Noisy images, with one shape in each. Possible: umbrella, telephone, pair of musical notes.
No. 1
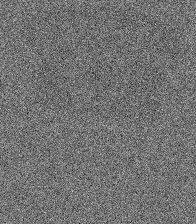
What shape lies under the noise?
telephone
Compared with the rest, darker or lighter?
darker
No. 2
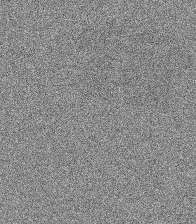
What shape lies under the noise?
telephone
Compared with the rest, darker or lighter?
darker
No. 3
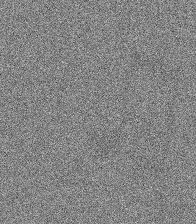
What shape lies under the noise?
pair of musical notes
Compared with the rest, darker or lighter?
darker
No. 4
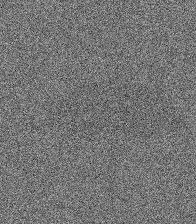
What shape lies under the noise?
umbrella
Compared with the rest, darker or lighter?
darker
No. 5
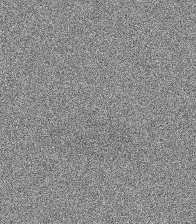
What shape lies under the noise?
umbrella
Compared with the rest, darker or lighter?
darker
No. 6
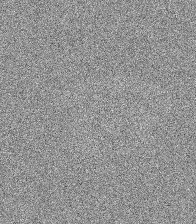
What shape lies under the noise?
telephone
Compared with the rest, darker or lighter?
lighter
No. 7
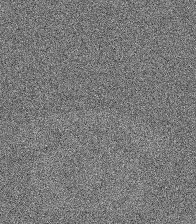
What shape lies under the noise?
telephone
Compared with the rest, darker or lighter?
lighter
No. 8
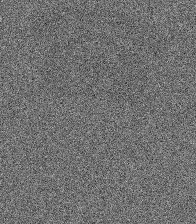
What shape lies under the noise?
telephone
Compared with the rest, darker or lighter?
darker
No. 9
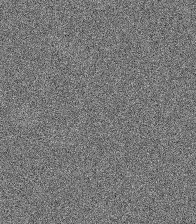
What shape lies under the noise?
pair of musical notes
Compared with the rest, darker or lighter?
lighter
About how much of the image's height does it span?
half
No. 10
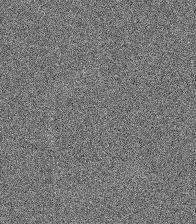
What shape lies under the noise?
pair of musical notes
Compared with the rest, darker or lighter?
lighter
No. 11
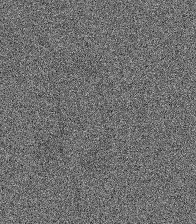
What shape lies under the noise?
pair of musical notes
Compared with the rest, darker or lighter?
darker
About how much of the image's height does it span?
half
